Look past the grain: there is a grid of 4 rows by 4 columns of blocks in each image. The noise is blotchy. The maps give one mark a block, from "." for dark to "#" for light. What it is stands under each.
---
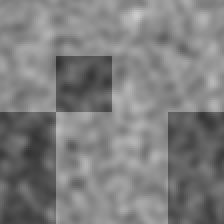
# # # #
# . # #
. # # .
. # # .
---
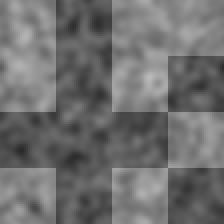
# . # #
# . # .
. . . #
# . # .
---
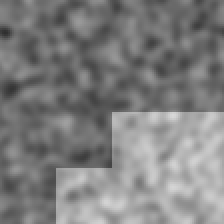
. . . .
. . . .
. . # #
. # # #
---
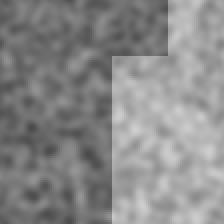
. . . #
. . # #
. . # #
. . # #
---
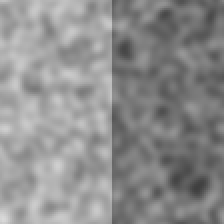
# # . .
# # . .
# # . .
# # . .
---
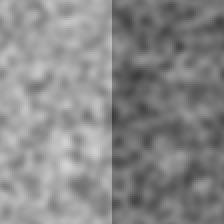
# # . .
# # . .
# # . .
# # . .
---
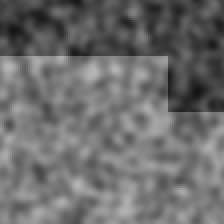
. . . .
# # # .
# # # #
# # # #
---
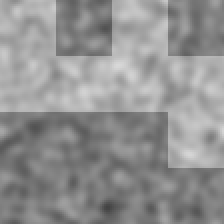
# . # .
# # # #
. . . #
. . . .
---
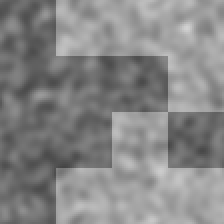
. # # #
. . . #
. . # .
. # # #
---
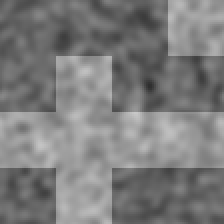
. . . #
. # . .
# # # #
. # . .
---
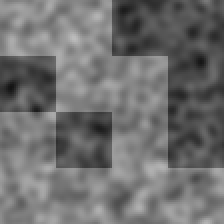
# # . .
. # # .
# . # .
# # # #
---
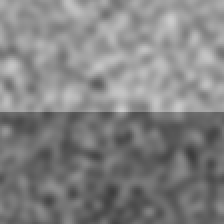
# # # #
# # # #
. . . .
. . . .
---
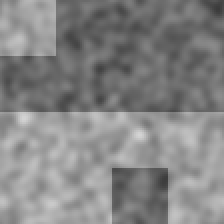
# . . .
. . . .
# # # #
# # . #
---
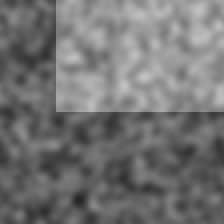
. # # #
. # # #
. . . .
. . . .
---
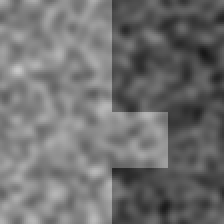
# # . .
# # . .
# # # .
# # . .
